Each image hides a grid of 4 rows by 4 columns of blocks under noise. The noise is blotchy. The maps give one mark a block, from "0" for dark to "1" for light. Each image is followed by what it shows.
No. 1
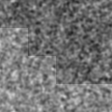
0000
1000
1100
1111
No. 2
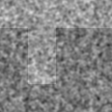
1111
0100
0100
0000
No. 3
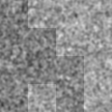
0111
0011
0001
0101
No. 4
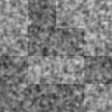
1011
1001
0110
0001
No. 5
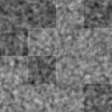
0010
0111
1011
1110
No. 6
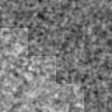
0000
1000
1100
1110
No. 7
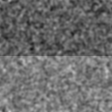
0000
0000
1111
1111
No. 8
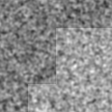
0000
0011
0011
0111
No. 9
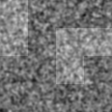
1000
1011
0010
0000
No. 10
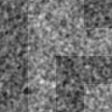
0110
0111
0100
0101
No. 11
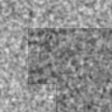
1111
1000
1000
1100
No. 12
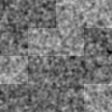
0011
0110
1000
0001
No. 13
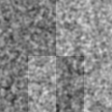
0011
0011
0101
0101
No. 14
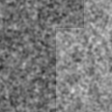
0001
0011
0011
0011
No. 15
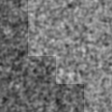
0111
0111
0011
0001
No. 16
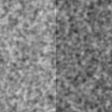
1100
1100
1100
1100
